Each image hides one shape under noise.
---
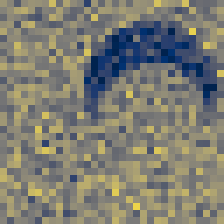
crescent
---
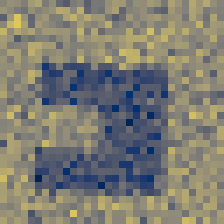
square with a notch
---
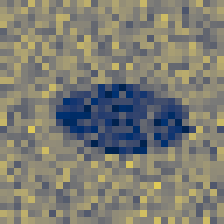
ellipse
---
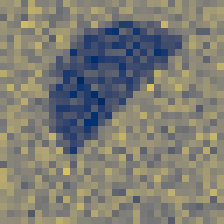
half disc
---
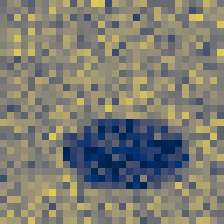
ellipse
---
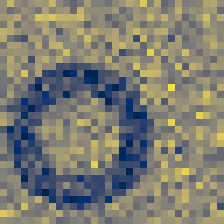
ring
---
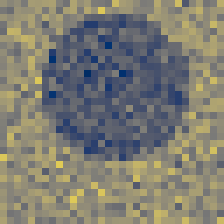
disc
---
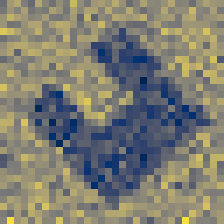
square with a notch
